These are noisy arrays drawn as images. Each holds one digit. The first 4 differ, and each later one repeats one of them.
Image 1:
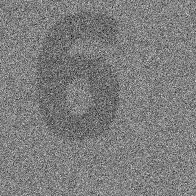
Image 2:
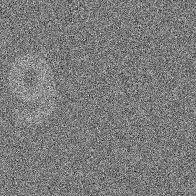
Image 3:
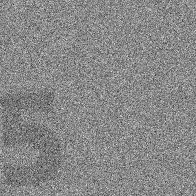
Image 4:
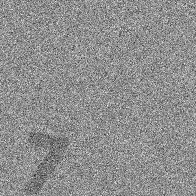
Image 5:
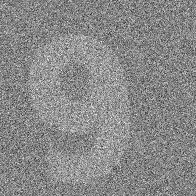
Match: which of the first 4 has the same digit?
2
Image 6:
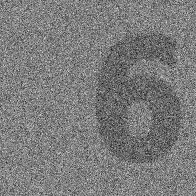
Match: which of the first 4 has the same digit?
1
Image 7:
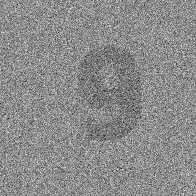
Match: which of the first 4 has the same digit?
2
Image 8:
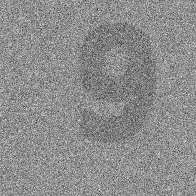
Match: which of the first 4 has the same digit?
2
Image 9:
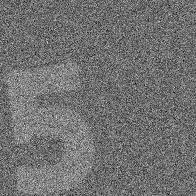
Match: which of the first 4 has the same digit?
3
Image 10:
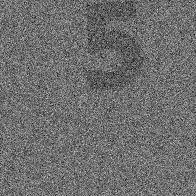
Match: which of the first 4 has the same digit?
3
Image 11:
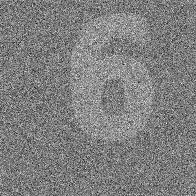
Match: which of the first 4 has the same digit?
1
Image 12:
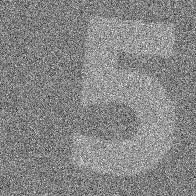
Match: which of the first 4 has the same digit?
3
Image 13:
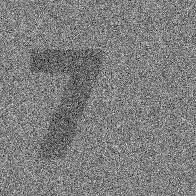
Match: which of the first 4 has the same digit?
4
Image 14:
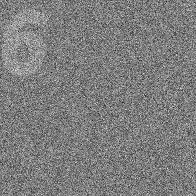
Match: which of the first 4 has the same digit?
1
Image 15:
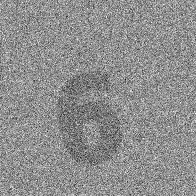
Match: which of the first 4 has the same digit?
1
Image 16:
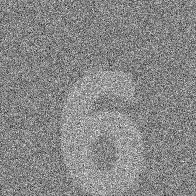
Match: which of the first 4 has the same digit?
1
